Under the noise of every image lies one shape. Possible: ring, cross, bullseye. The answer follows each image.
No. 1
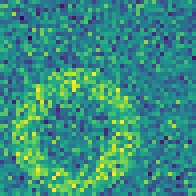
ring
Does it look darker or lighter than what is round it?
lighter
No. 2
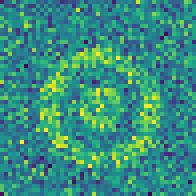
bullseye
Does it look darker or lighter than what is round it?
lighter
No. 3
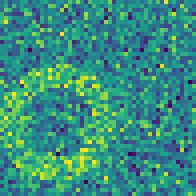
ring
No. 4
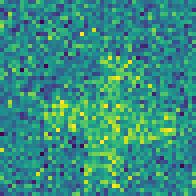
cross
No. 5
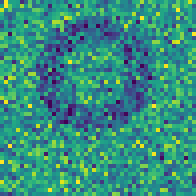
ring
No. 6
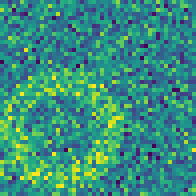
ring
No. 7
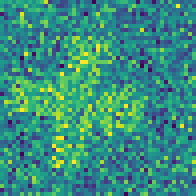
cross
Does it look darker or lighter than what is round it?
lighter
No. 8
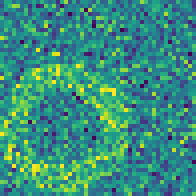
ring
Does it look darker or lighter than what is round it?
lighter
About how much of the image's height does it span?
two thirds
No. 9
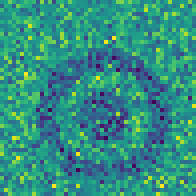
bullseye
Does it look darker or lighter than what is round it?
darker
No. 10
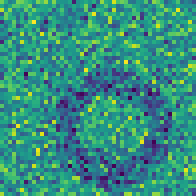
ring
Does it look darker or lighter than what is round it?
darker
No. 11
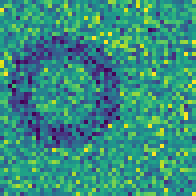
ring
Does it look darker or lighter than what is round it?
darker
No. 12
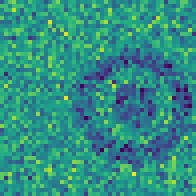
bullseye
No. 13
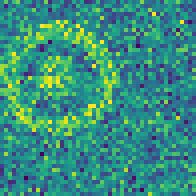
bullseye
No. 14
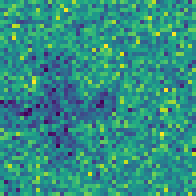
cross
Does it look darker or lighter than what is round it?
darker
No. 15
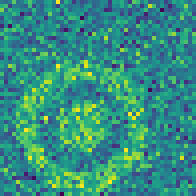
bullseye
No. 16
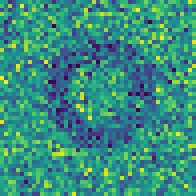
ring
